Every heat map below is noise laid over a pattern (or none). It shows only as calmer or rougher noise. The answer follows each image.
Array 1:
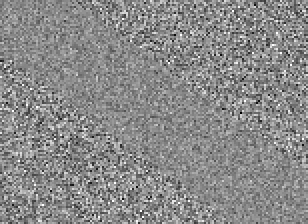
a diagonal band
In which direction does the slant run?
top left to bottom right
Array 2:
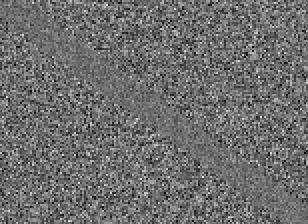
a diagonal band
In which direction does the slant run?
top left to bottom right
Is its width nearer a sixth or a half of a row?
a sixth
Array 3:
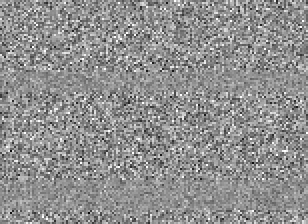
bands of rows
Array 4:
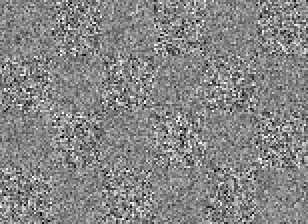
a checkerboard
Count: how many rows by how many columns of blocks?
4 by 6
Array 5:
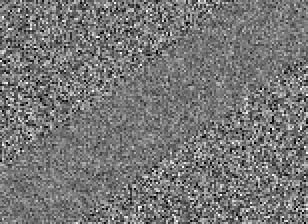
a diagonal band
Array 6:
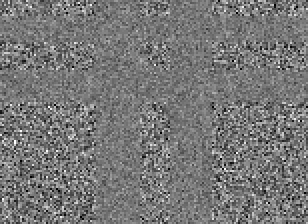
bands of rows crossing bands of columns
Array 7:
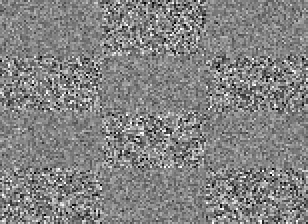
a checkerboard
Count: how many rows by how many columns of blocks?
4 by 3
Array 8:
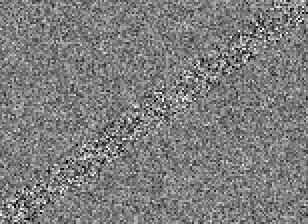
a diagonal band
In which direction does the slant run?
bottom left to top right
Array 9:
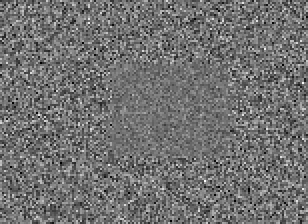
one block
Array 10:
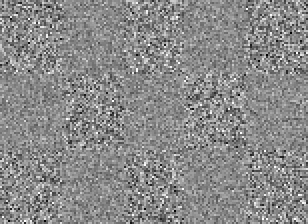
a checkerboard
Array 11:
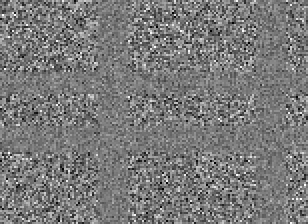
bands of rows crossing bands of columns
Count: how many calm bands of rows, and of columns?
2 and 2
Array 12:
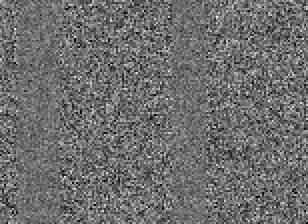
bands of columns
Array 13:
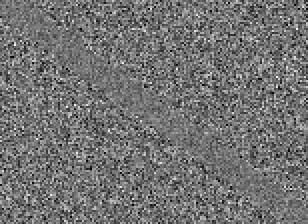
a diagonal band
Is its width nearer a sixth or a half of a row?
a sixth
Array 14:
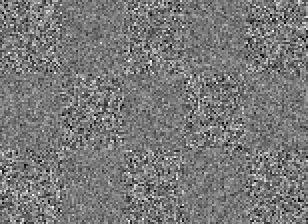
a checkerboard
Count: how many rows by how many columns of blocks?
3 by 5
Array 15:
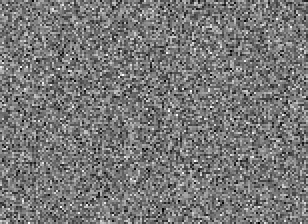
only noise
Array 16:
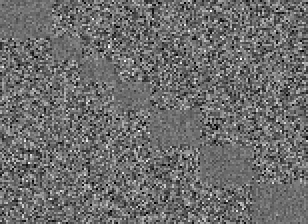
blocks along the diagonal
